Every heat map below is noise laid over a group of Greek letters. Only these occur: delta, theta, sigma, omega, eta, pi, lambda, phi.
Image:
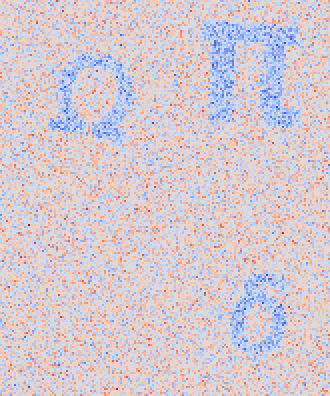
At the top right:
pi
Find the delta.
bottom right
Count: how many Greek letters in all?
3
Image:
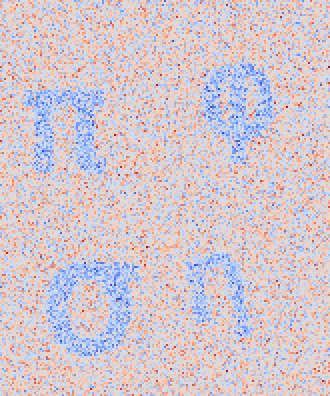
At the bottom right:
eta
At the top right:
phi
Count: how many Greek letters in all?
4
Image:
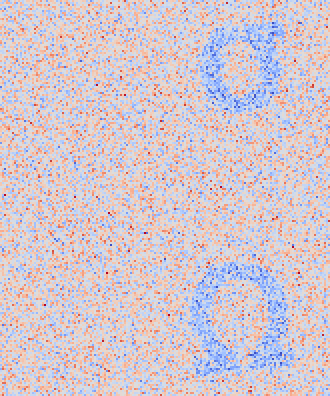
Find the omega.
bottom right
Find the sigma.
top right
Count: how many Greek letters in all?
2
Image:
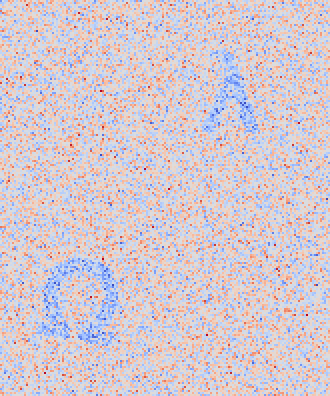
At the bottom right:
nothing
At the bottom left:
omega
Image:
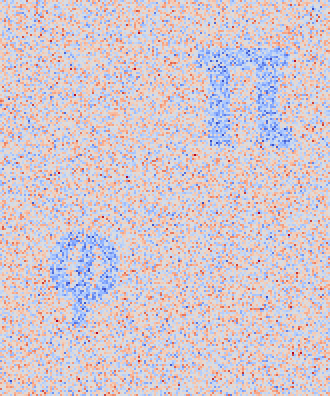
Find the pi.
top right
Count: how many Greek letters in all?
2
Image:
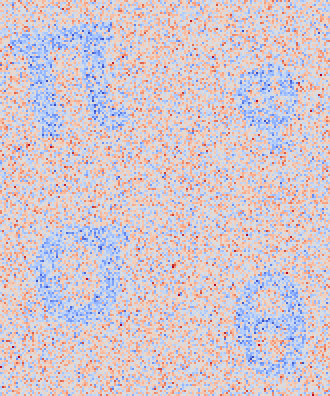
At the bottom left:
sigma
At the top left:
pi
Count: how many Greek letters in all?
4
